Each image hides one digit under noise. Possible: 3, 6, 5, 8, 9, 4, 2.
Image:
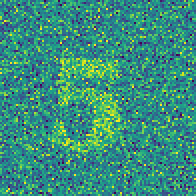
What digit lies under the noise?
5
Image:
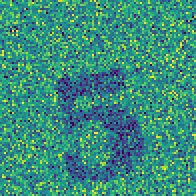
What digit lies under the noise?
5
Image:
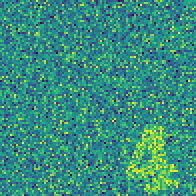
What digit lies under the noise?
4
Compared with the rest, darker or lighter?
lighter
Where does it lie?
bottom right
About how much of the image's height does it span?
a third
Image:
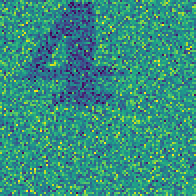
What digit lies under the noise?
4
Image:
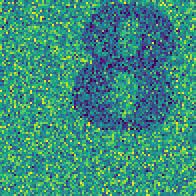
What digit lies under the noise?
8
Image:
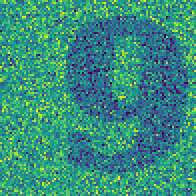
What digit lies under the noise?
9
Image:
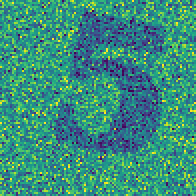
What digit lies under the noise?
5
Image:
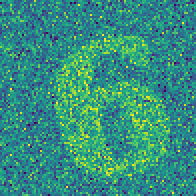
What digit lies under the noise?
6
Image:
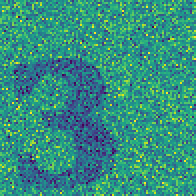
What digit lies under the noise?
3
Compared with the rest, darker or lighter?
darker
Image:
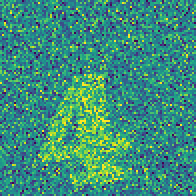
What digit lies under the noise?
4
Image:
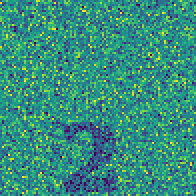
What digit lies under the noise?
2
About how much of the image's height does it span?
a third
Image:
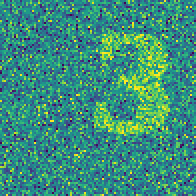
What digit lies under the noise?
3
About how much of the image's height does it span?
half
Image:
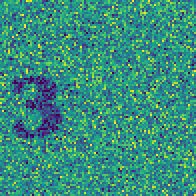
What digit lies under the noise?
3
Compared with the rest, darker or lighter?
darker
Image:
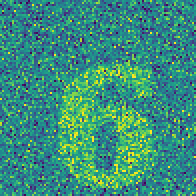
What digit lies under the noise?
6
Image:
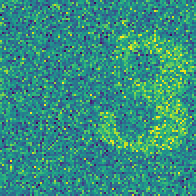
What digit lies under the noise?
3
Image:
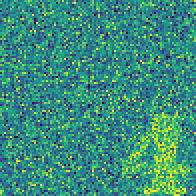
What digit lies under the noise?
4
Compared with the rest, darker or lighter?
lighter
